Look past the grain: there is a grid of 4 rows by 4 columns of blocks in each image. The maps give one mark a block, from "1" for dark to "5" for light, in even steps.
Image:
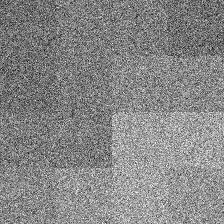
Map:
1221
1233
2255
3454
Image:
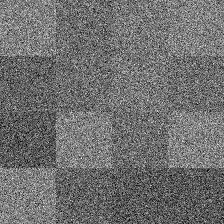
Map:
5345
2343
1535
5211
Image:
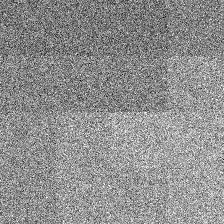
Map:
1112
2224
3455
3445
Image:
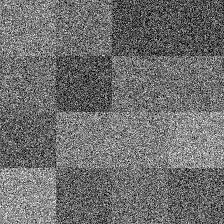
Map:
4311
3133
2445
5232
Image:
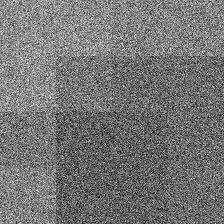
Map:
5544
5322
3112
4112
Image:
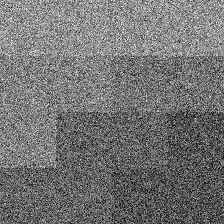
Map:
5555
4433
4221
2211
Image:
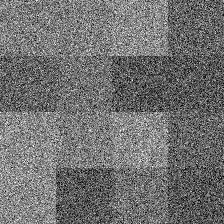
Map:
4452
2311
5452
5131
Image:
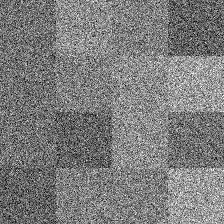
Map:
2431
2345
2142
1335
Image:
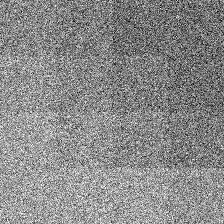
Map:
3211
4321
5432
5554
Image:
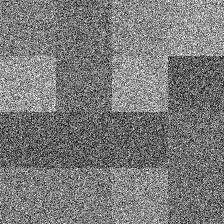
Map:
3245
5251
1112
3342
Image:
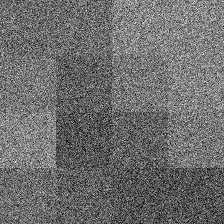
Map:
3355
4245
5124
3211
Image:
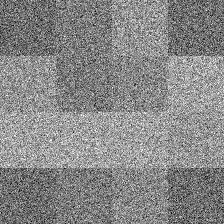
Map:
1241
4235
5554
1231
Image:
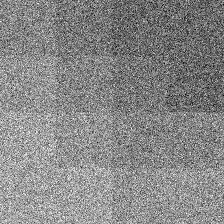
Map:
3211
4321
5433
5544
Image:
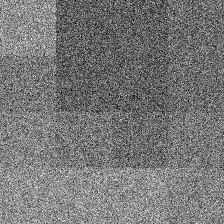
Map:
5112
3112
4323
5554
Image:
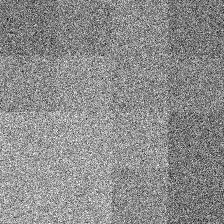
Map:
1231
3432
5541
5531
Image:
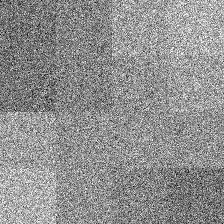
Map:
1245
1234
4333
5321
